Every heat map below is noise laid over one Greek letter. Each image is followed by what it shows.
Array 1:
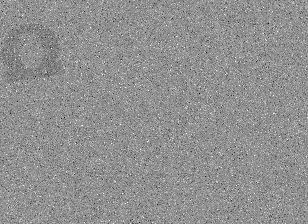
dark omega, top left
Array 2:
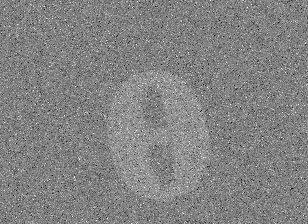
light theta
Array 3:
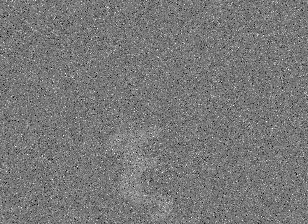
light xi, bottom middle
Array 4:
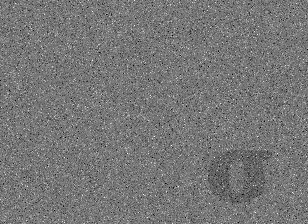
dark sigma, bottom right
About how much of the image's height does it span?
a quarter
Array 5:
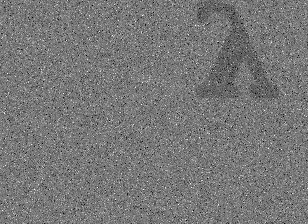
dark lambda, top right
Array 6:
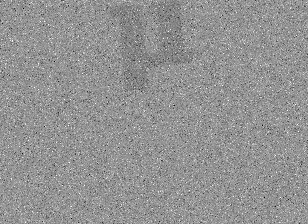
dark mu, top middle
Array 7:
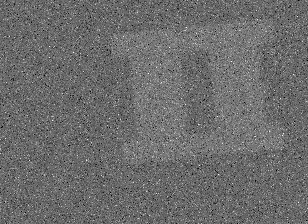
light pi
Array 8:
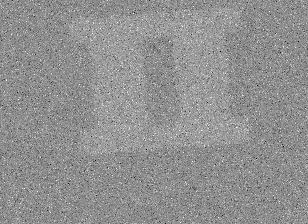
light pi
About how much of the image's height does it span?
two thirds
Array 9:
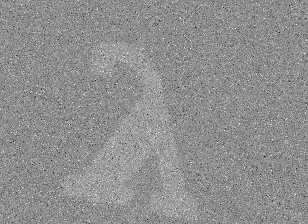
light lambda
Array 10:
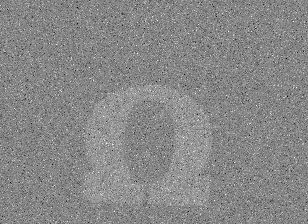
light omega
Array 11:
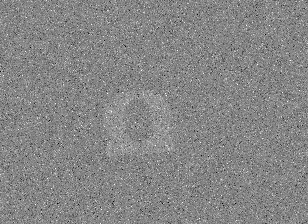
light omega, centre
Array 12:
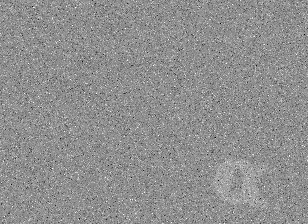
light alpha, bottom right
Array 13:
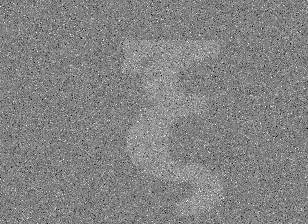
light xi
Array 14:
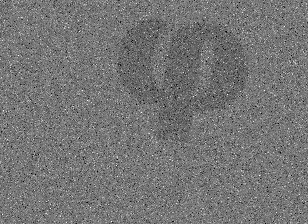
dark phi
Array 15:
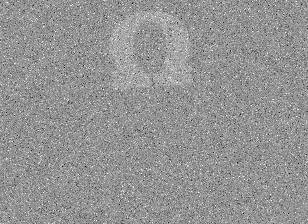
light omega, top middle
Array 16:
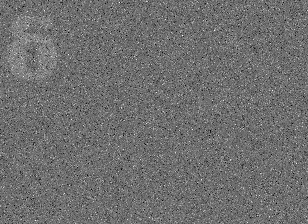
light delta, top left
